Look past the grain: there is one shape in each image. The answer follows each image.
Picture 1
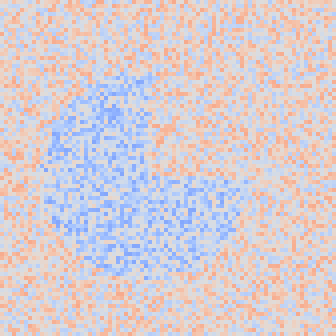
blue disc with a wedge cut out
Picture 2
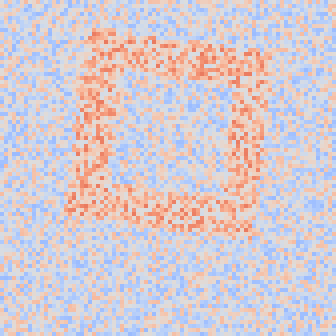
red square frame
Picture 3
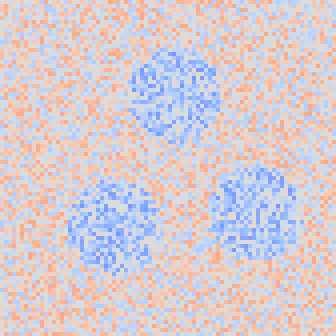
blue three dots
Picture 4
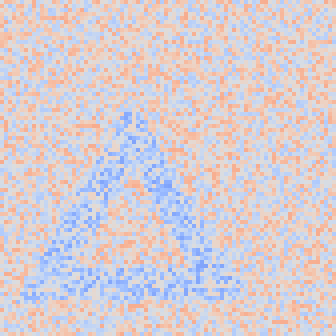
blue triangle frame
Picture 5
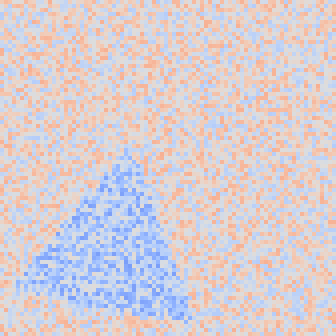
blue triangle
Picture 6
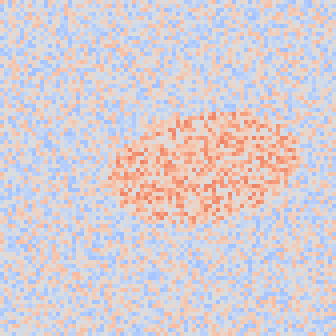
red ellipse
